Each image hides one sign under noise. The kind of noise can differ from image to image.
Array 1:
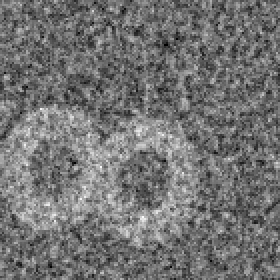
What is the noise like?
blotchy
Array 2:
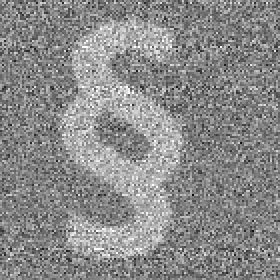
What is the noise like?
rows of uneven size
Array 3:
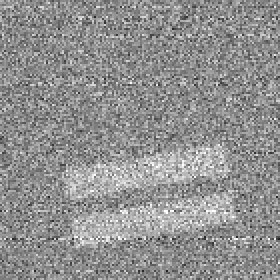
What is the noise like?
rows of uneven size
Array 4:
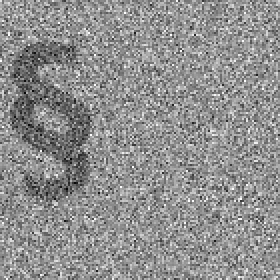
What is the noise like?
low rank plus noise
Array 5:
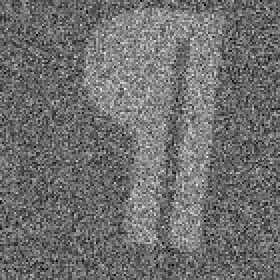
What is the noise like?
independent entries
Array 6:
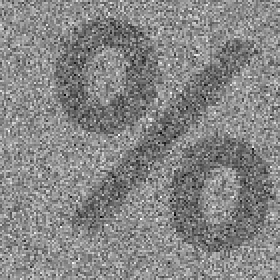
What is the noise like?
low rank plus noise
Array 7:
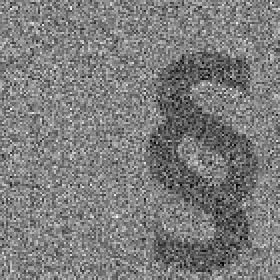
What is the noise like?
low rank plus noise
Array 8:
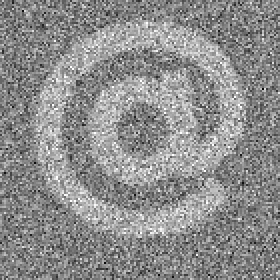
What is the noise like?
independent entries
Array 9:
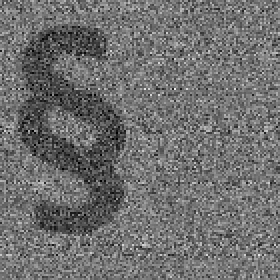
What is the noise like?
rows of uneven size
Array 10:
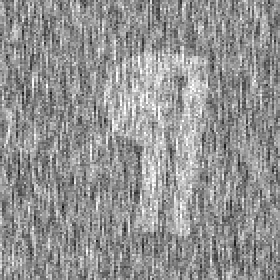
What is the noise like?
streaked along the columns
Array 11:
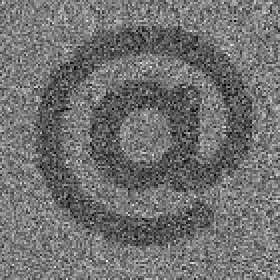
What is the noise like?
low rank plus noise
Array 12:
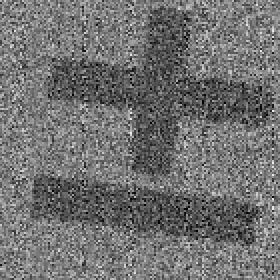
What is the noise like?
columns of uneven size
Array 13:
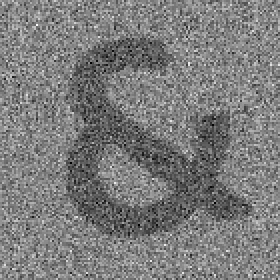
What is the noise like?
low rank plus noise
